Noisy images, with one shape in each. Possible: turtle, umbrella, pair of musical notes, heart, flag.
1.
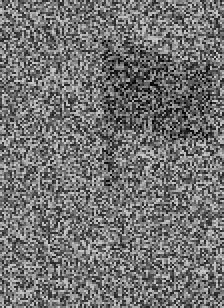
flag
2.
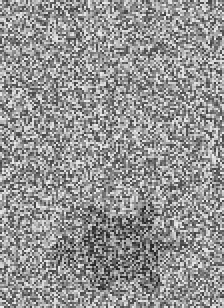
turtle
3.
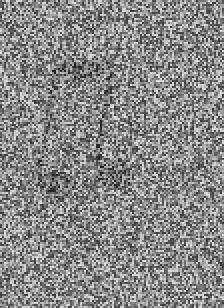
pair of musical notes
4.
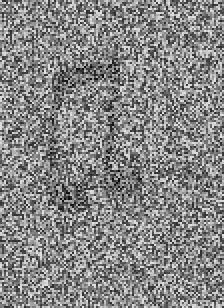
pair of musical notes
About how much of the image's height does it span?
half
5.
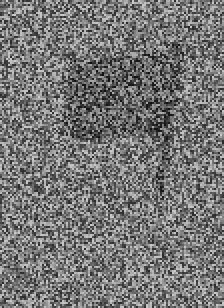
flag
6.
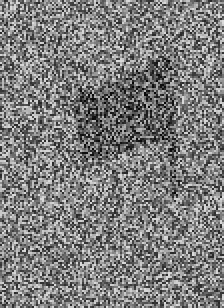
flag
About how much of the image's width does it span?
half
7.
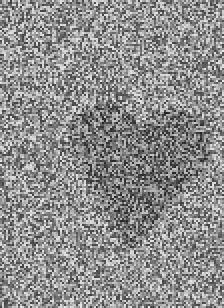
heart
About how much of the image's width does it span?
two thirds
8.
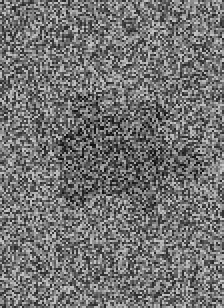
turtle
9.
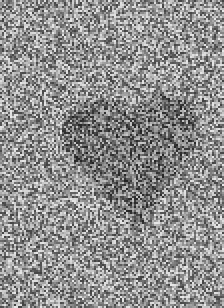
heart
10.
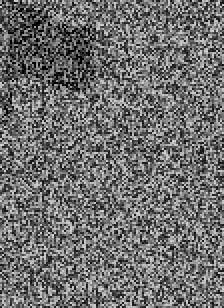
flag
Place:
top left
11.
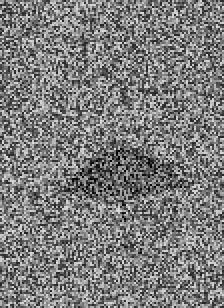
umbrella
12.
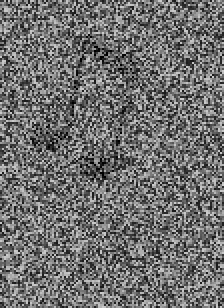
pair of musical notes
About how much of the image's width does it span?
half
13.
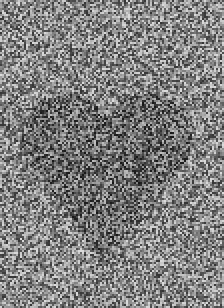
heart
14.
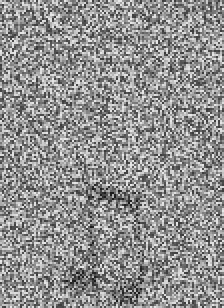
pair of musical notes
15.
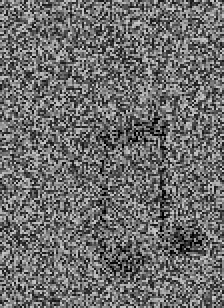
pair of musical notes
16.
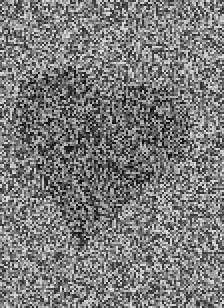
heart
